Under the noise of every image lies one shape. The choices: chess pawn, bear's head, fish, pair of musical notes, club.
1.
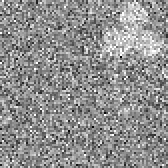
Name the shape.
club
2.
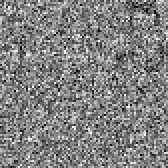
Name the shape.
pair of musical notes
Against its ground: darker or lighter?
darker
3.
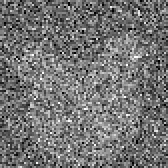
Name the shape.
bear's head
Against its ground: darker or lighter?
lighter
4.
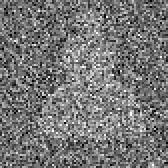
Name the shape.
chess pawn
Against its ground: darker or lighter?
lighter
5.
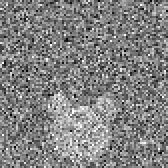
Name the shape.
bear's head
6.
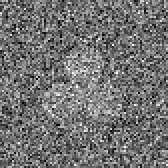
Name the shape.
club
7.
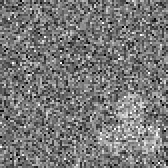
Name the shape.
club
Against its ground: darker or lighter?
lighter
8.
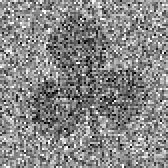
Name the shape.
club
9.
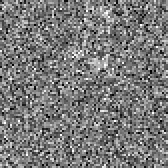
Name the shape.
pair of musical notes
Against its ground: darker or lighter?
lighter
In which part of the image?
top middle
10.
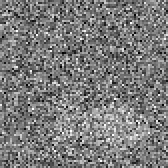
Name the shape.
fish
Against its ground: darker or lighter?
lighter
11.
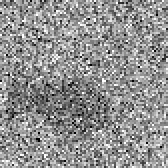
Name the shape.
fish
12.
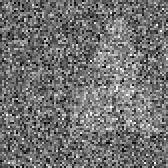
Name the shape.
chess pawn
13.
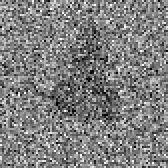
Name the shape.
chess pawn
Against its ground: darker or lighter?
darker
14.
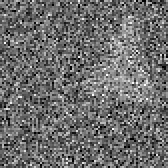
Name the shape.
chess pawn
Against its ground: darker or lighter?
lighter
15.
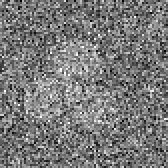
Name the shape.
club
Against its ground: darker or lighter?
lighter
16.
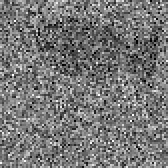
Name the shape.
fish
